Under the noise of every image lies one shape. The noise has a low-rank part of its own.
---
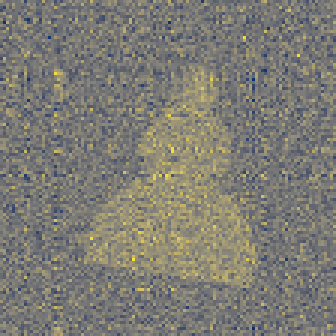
chess pawn
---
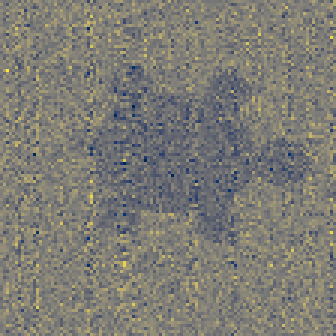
turtle
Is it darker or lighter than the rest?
darker
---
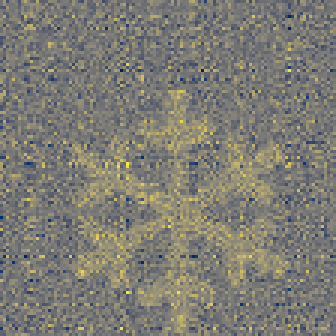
snowflake
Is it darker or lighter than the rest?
lighter
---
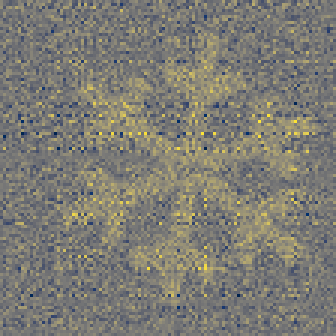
snowflake
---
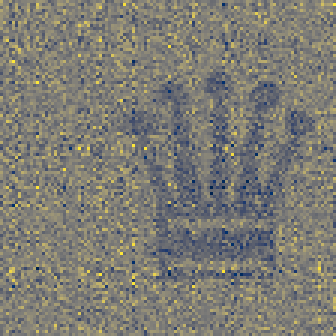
chess queen
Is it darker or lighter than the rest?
darker
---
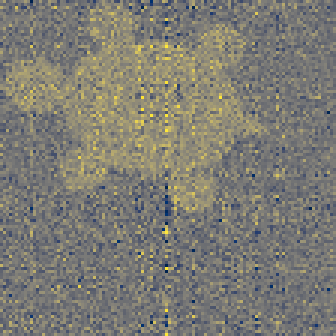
turtle
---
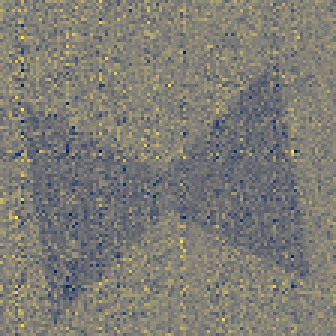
bow tie
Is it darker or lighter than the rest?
darker
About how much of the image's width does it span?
nearly all
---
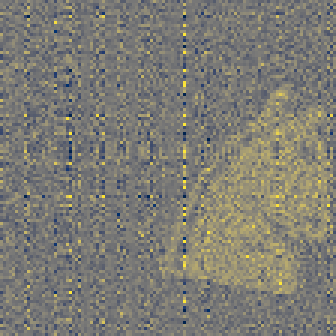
chess knight
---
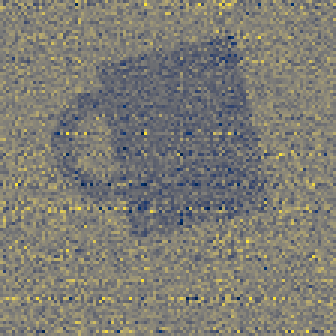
cup
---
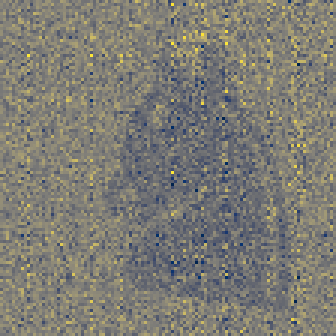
chess knight
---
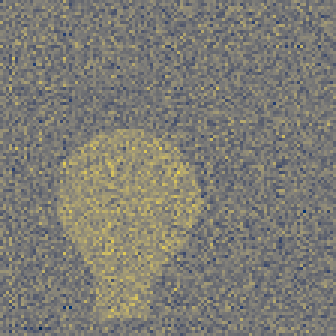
light bulb
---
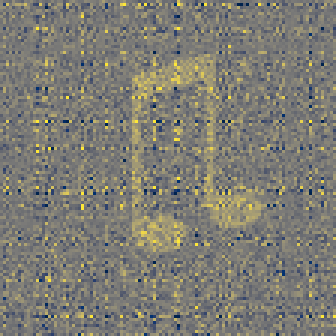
pair of musical notes
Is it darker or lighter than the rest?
lighter
